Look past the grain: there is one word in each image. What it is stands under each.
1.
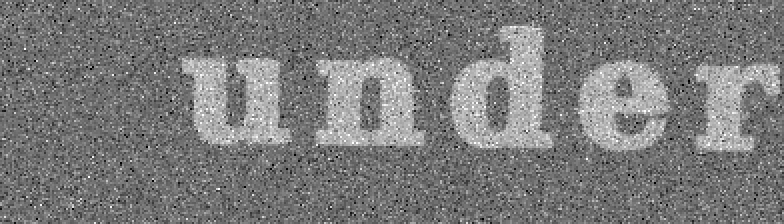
under
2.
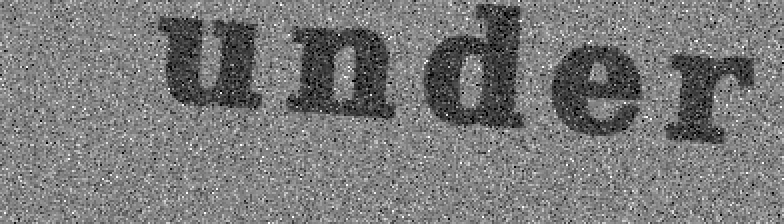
under
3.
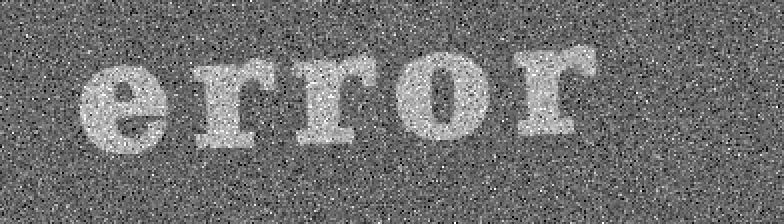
error
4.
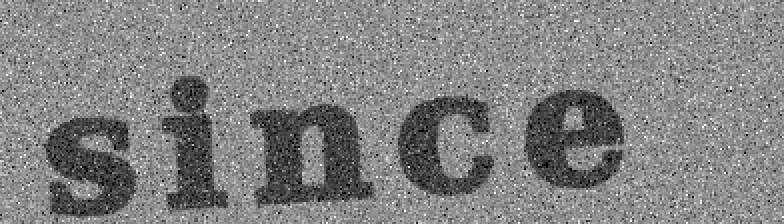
since
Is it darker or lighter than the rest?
darker
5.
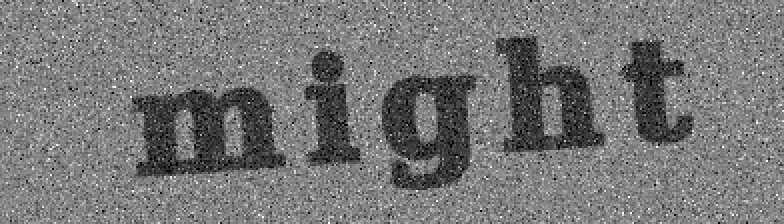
might
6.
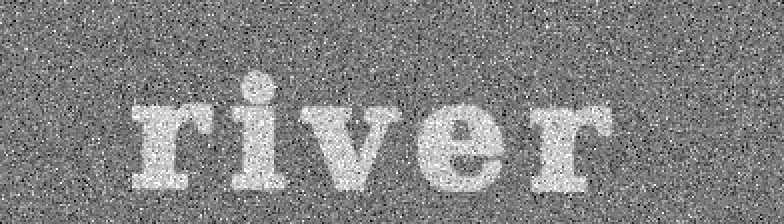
river
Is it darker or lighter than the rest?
lighter
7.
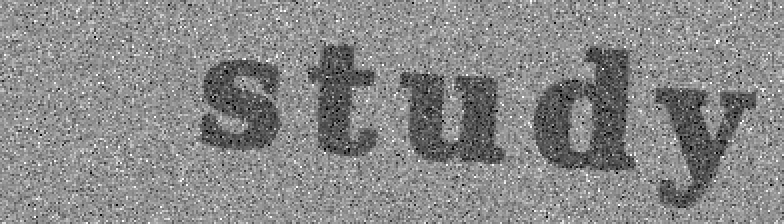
study
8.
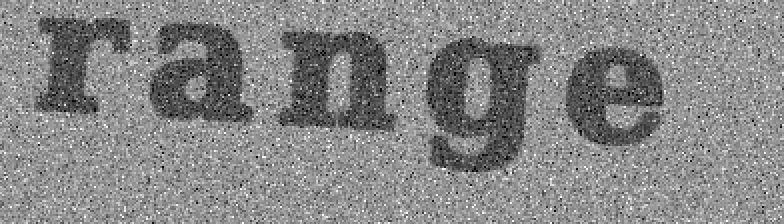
range
